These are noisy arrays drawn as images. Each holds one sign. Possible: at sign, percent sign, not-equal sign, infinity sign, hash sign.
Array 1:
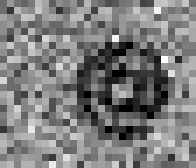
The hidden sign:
at sign
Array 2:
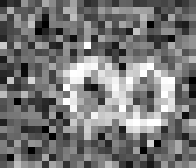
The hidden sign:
infinity sign
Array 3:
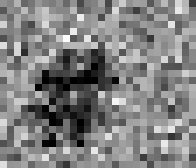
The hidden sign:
hash sign
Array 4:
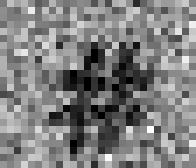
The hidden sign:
hash sign
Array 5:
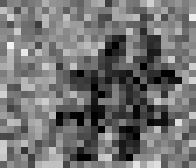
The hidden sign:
hash sign
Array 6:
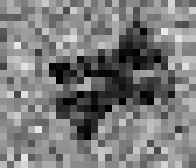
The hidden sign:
not-equal sign
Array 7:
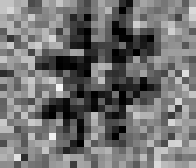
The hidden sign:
hash sign
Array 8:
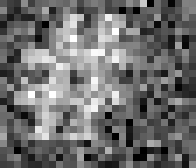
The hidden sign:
hash sign
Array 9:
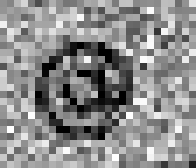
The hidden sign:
at sign
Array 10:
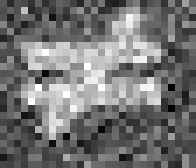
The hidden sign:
not-equal sign
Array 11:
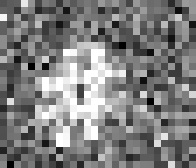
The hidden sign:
hash sign
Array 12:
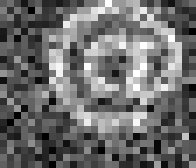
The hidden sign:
at sign
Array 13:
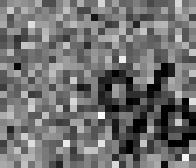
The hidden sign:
percent sign
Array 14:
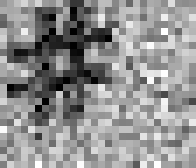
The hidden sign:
hash sign
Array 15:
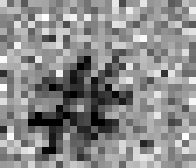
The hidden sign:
hash sign
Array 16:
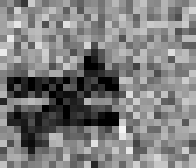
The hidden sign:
not-equal sign
